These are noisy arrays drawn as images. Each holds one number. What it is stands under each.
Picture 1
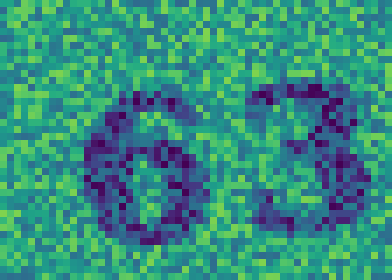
63
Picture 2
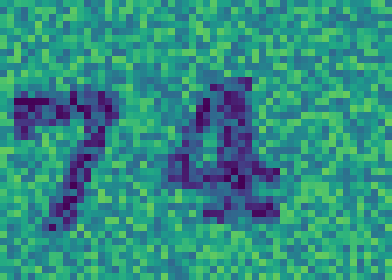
74
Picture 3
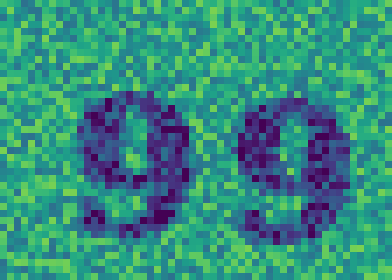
99
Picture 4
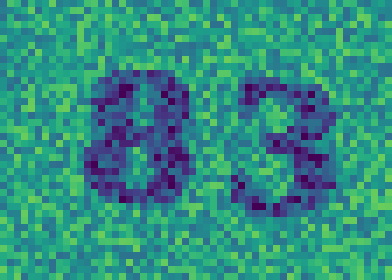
83
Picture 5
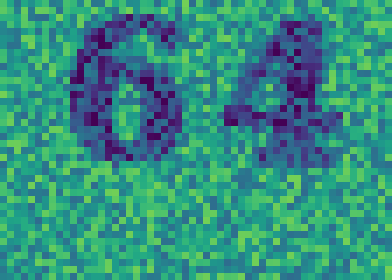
64
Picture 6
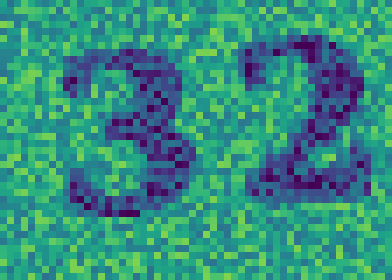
32
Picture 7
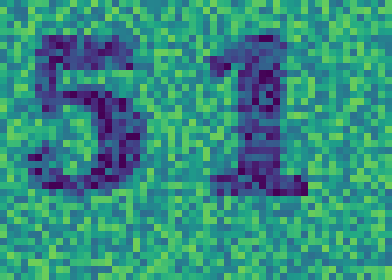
51
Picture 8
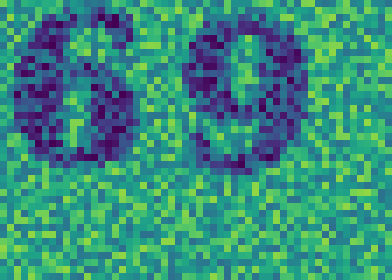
69
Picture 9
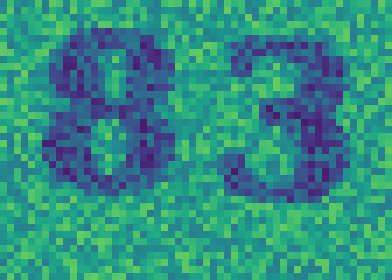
83
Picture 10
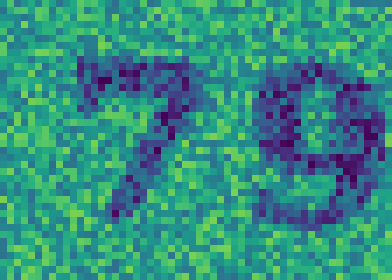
79
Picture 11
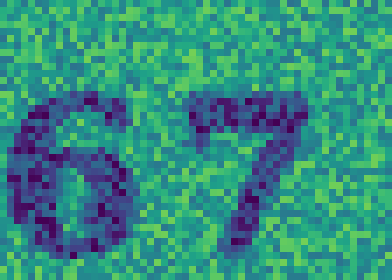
67
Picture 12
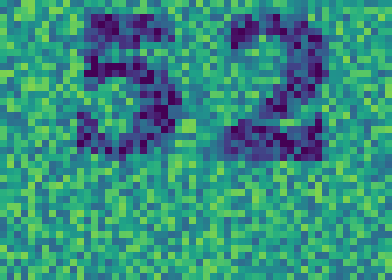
52
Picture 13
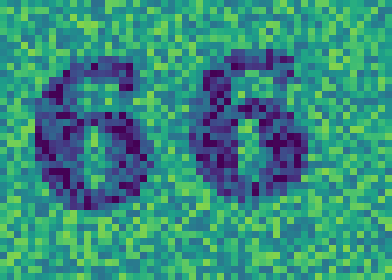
66
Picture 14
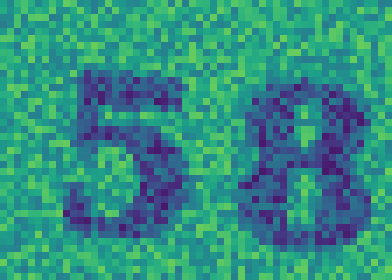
58
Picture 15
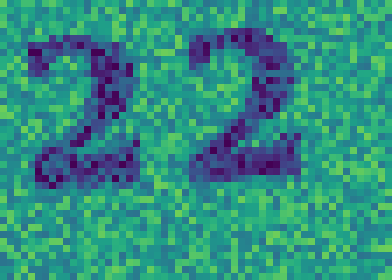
22
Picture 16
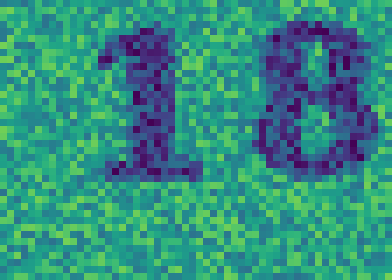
18
